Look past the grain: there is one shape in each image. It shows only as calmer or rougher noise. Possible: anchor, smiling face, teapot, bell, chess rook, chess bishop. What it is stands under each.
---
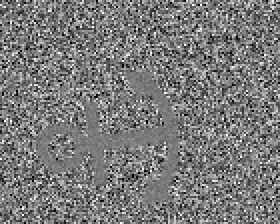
calm anchor
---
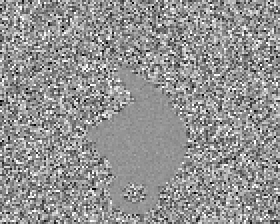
calm teapot
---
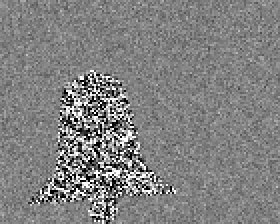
rough bell
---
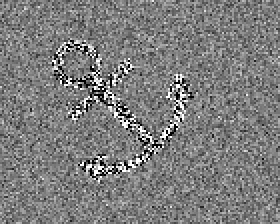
rough anchor
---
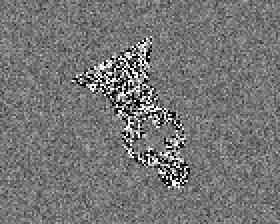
rough chess bishop
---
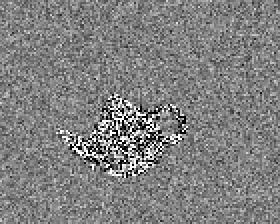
rough teapot
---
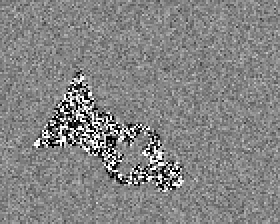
rough chess bishop
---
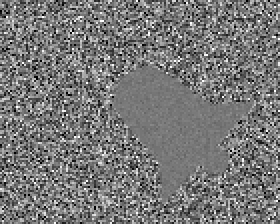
calm bell
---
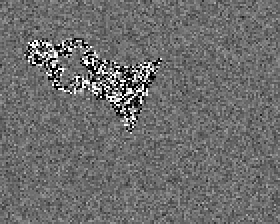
rough chess bishop
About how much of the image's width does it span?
half
